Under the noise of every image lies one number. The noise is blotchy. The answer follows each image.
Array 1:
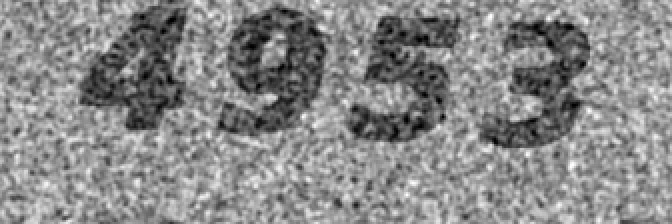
4953
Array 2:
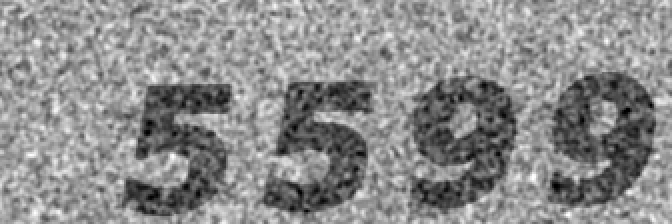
5599
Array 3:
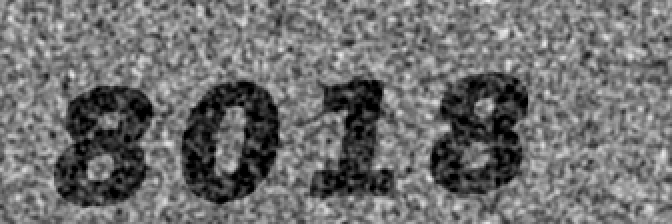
8018
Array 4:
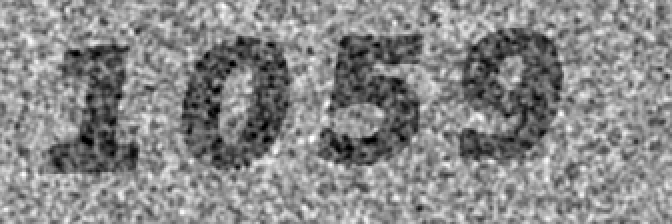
1059
